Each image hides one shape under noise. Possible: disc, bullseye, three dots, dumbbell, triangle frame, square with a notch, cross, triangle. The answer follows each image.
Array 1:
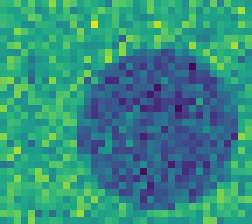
dark disc
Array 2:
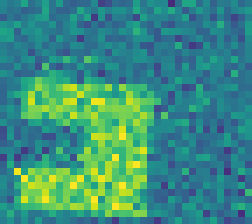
light square with a notch
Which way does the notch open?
left
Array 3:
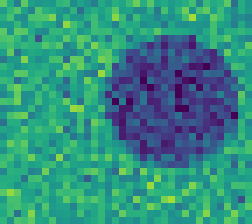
dark disc
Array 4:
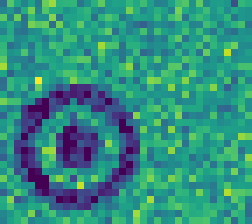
dark bullseye
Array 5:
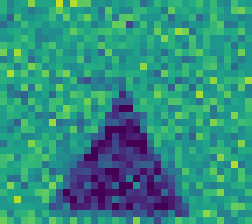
dark triangle
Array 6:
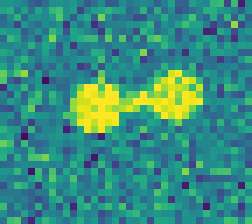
light dumbbell
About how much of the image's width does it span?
half
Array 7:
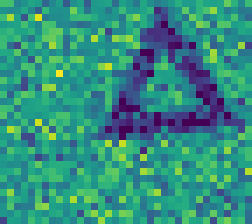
dark triangle frame
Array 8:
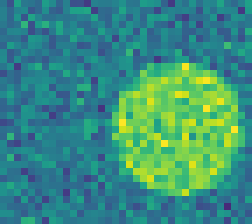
light disc
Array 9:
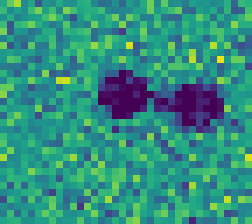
dark dumbbell
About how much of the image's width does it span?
half
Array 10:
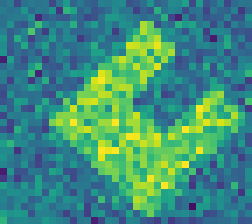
light square with a notch
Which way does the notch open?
up and right
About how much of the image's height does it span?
nearly all
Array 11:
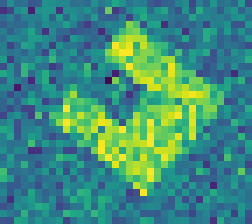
light square with a notch
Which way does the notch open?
up and left
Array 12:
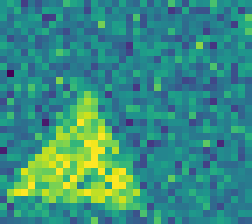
light triangle
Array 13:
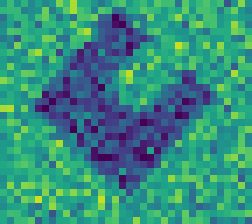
dark square with a notch
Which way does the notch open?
up and right
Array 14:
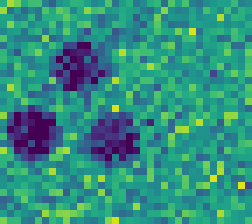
dark three dots
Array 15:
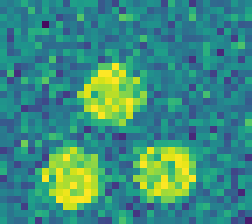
light three dots
